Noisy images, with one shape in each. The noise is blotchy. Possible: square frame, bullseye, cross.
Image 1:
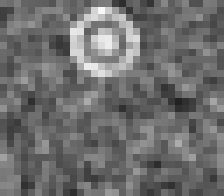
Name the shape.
bullseye
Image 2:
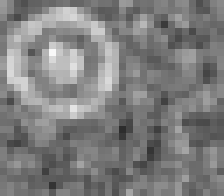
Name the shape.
bullseye
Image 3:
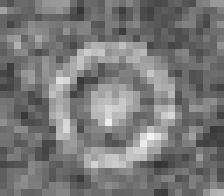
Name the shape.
bullseye
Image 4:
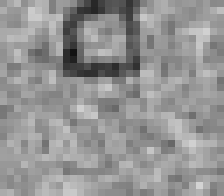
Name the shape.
square frame
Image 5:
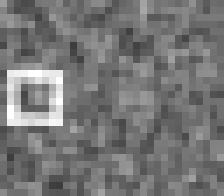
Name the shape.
square frame
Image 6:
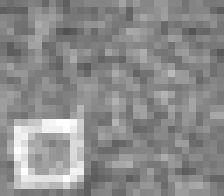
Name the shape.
square frame
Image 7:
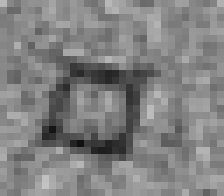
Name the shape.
square frame
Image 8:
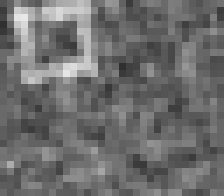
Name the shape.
square frame
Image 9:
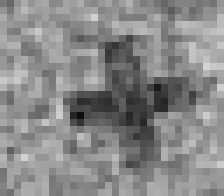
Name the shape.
cross
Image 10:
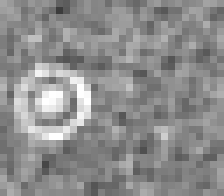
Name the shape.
bullseye
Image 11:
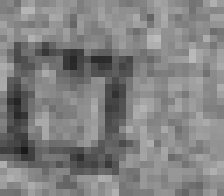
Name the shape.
square frame
